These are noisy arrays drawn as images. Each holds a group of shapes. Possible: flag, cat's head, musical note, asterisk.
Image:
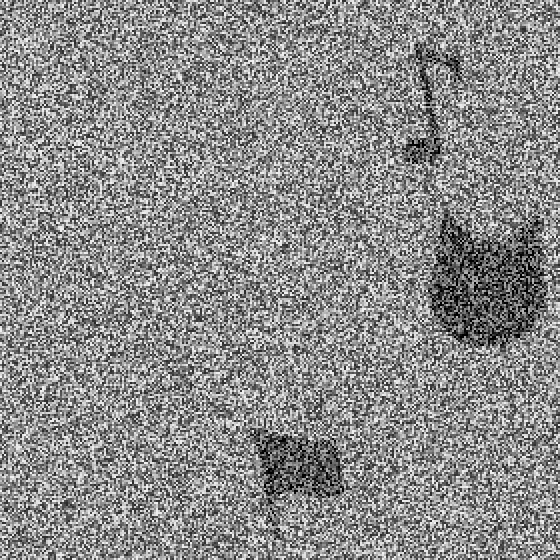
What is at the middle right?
cat's head
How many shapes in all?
3
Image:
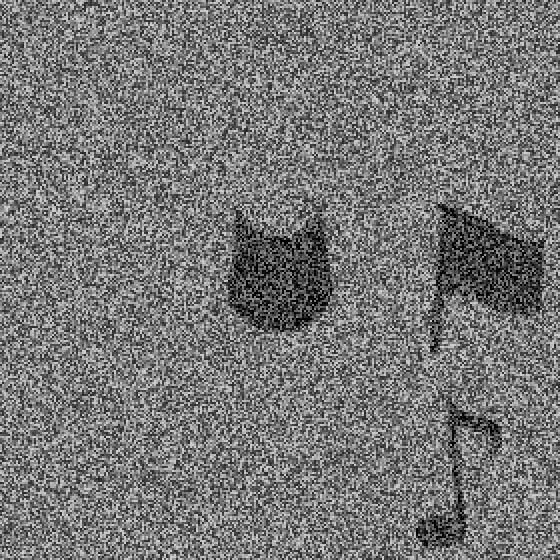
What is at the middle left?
nothing
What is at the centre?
cat's head
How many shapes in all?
3
